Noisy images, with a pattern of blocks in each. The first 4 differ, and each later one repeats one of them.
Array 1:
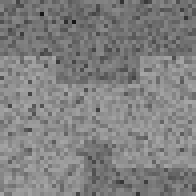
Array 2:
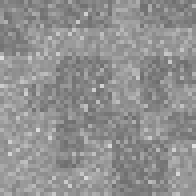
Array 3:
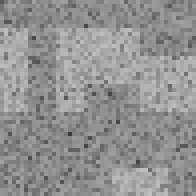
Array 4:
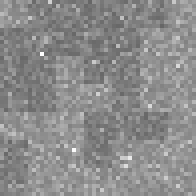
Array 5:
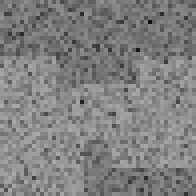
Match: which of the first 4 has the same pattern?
1
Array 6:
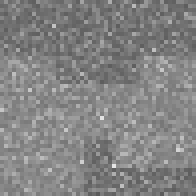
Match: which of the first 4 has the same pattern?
1
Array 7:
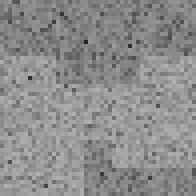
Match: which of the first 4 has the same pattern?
1
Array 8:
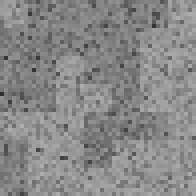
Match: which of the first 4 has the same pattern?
4
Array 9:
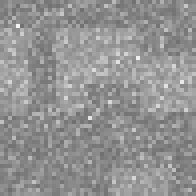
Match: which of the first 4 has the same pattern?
3
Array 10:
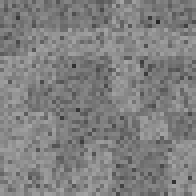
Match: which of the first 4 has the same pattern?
2
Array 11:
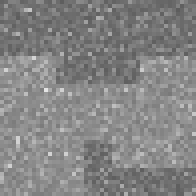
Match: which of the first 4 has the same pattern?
1
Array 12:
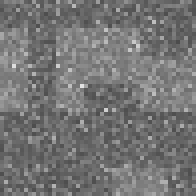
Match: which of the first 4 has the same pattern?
3
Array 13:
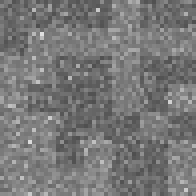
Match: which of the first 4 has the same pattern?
2
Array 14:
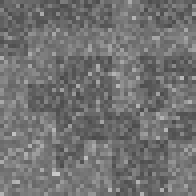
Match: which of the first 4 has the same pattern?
2
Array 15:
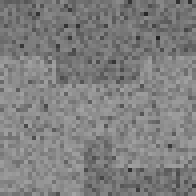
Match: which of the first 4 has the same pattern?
1
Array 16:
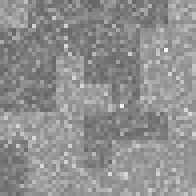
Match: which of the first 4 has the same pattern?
4
